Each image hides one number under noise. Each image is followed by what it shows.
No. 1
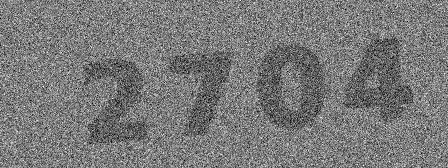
2704
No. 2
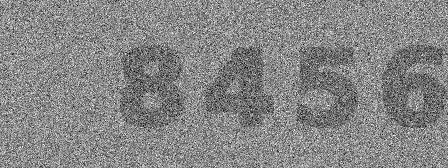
8456
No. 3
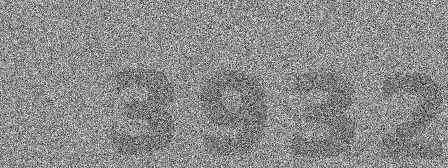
3932
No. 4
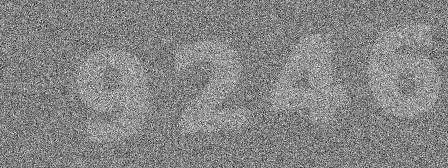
9246
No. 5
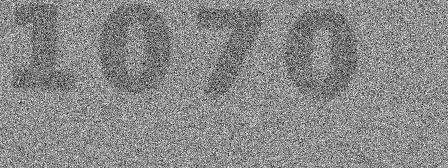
1070
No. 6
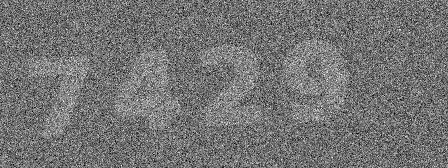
7429
